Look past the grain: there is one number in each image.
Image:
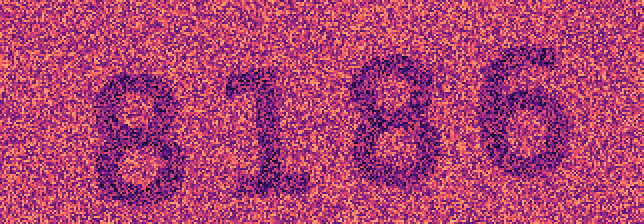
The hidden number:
8186
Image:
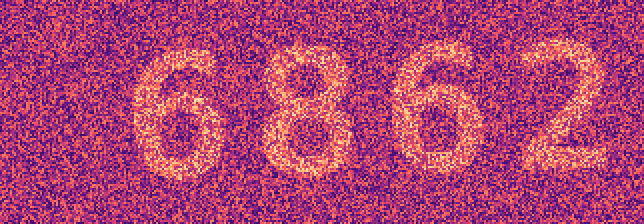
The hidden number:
6862
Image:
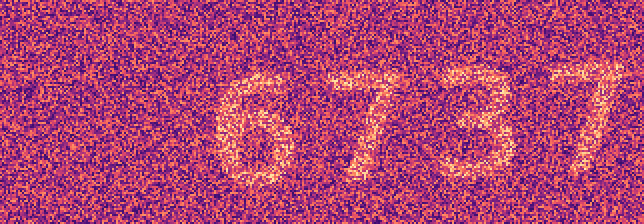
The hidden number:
6737
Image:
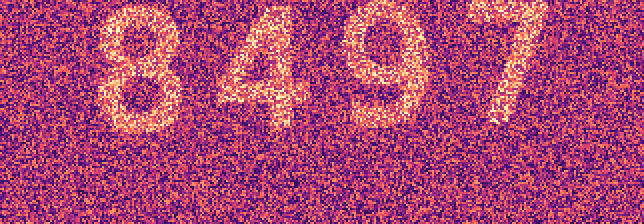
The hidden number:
8497
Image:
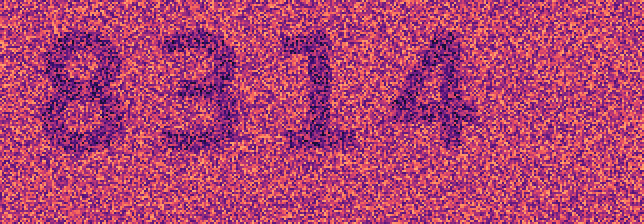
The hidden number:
8314
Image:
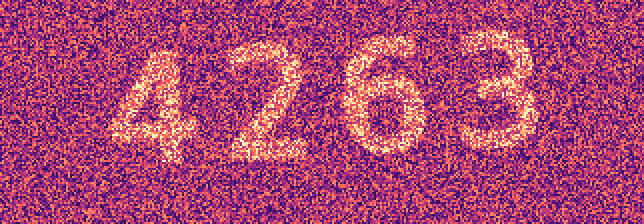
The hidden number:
4263
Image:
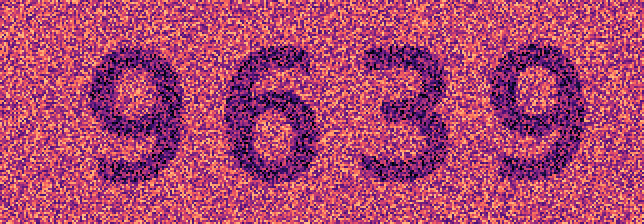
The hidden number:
9639
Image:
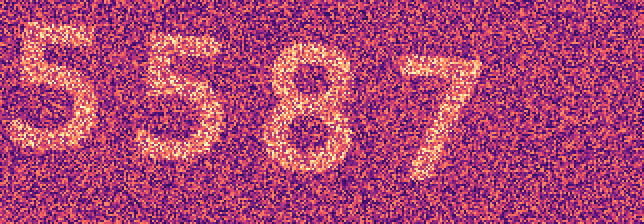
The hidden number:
5587
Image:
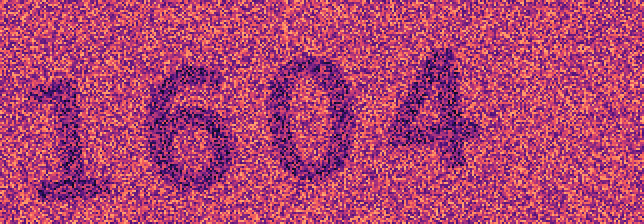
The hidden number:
1604
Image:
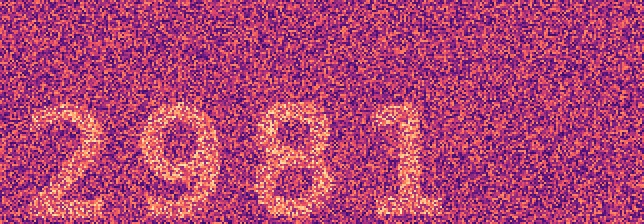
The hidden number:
2981
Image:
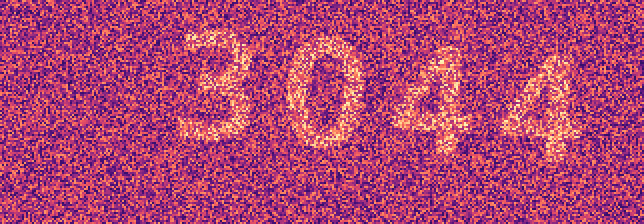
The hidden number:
3044
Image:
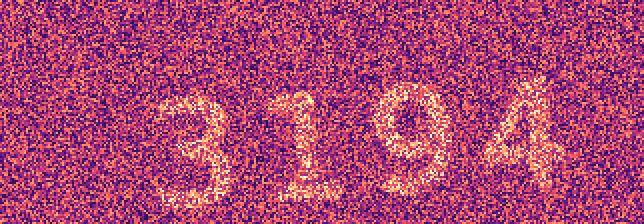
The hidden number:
3194
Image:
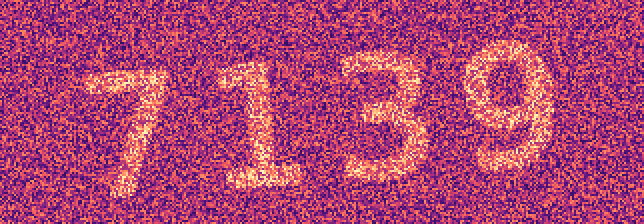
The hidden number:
7139
